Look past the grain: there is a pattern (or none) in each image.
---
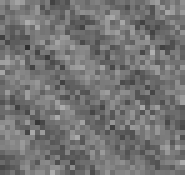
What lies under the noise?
diagonal stripes
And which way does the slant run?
top left to bottom right
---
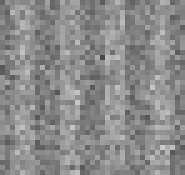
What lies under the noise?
vertical stripes
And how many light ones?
4
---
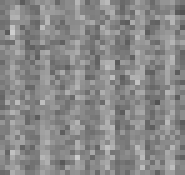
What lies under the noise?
vertical stripes
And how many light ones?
6
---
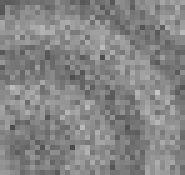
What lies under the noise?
rings round one point
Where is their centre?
bottom left
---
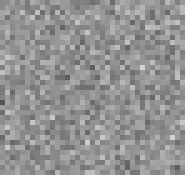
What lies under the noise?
only noise
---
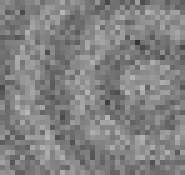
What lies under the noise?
rings round one point
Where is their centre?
middle right
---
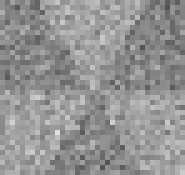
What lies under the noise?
spokes from one point
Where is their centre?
centre
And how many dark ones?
3
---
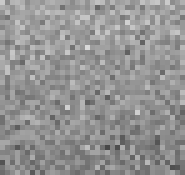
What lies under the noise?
a smooth slope
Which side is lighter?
top
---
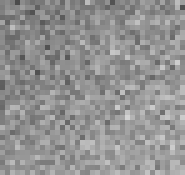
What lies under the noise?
a smooth slope
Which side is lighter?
bottom right
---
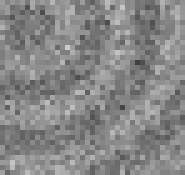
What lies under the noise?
rings round one point
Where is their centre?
top left
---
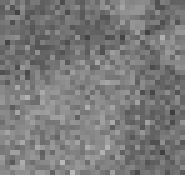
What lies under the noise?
spokes from one point
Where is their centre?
top right
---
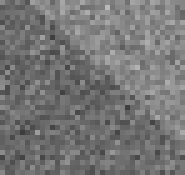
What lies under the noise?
a sharp edge
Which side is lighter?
top right
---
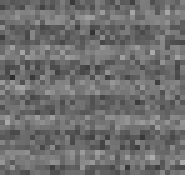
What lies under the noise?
horizontal stripes
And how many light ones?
5
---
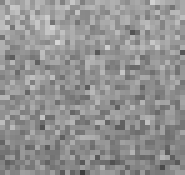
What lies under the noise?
a smooth slope
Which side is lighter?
top
